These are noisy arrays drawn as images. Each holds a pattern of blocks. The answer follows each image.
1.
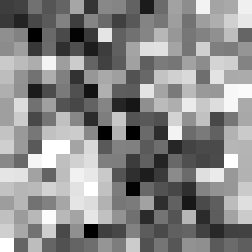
the same after a half turn
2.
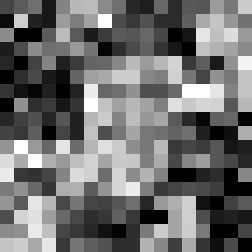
the same after a half turn
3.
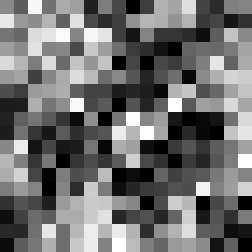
mirrored about the diagonal from the top left
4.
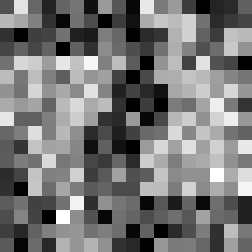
the same after a half turn
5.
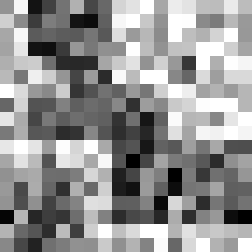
mirrored about the diagonal from the bottom left
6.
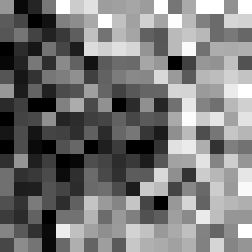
top and bottom mirror each other
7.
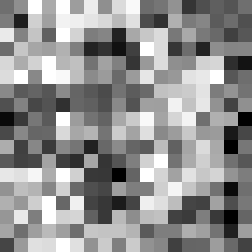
top and bottom mirror each other
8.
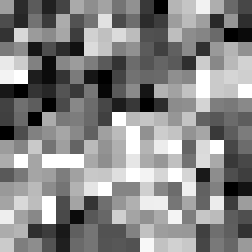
no symmetry
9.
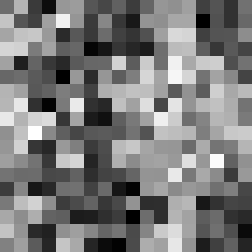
top and bottom mirror each other
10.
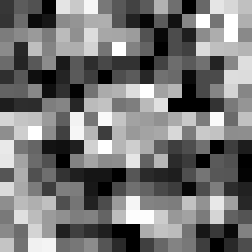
the same after a half turn
